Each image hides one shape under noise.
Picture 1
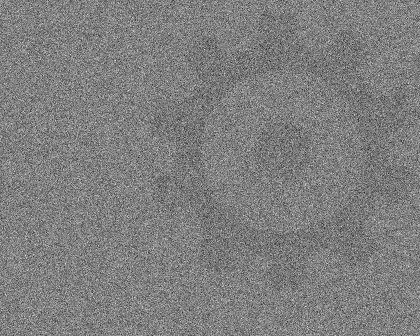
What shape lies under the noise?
gear
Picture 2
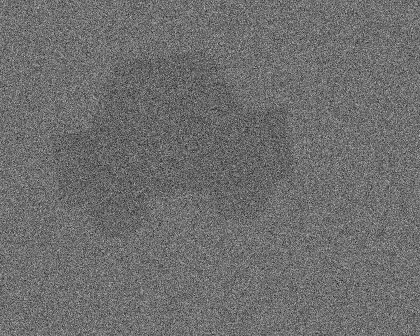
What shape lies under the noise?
car
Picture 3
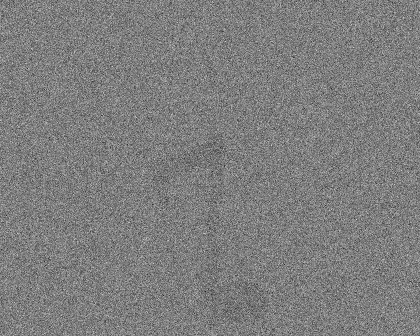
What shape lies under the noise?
musical note
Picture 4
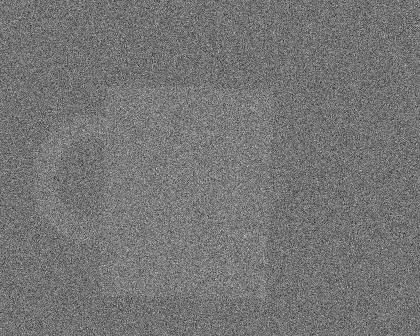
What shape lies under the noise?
cup
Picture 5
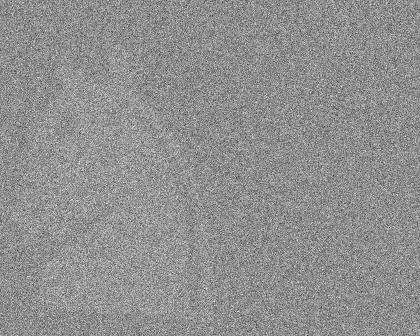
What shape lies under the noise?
chess knight
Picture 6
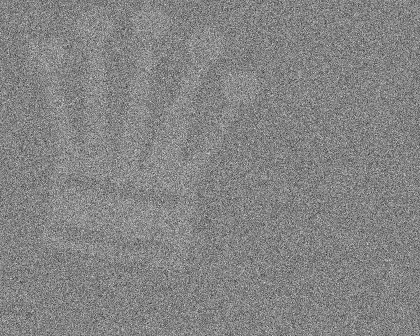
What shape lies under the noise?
chess queen
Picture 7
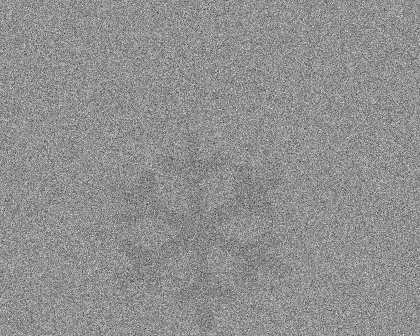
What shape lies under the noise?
snowflake
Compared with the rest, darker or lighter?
darker
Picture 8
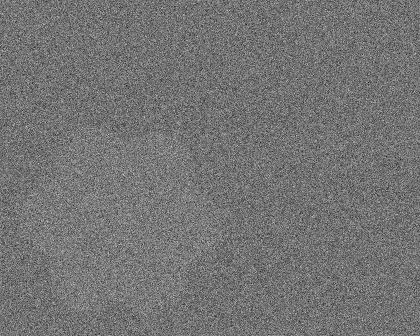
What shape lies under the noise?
flower
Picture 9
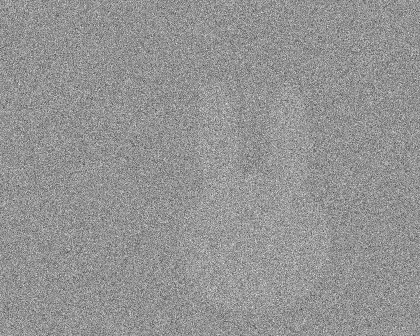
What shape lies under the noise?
rabbit's head
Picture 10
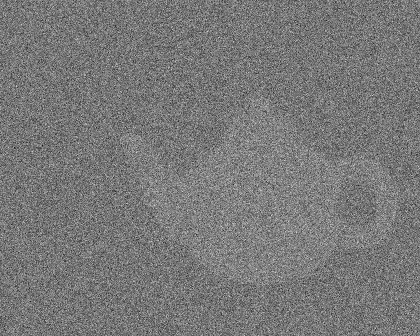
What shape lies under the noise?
teapot
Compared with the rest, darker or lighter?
lighter
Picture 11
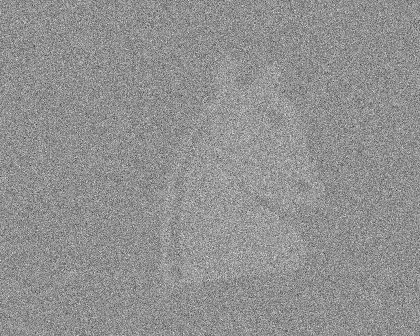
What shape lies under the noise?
chess knight
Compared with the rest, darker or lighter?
lighter
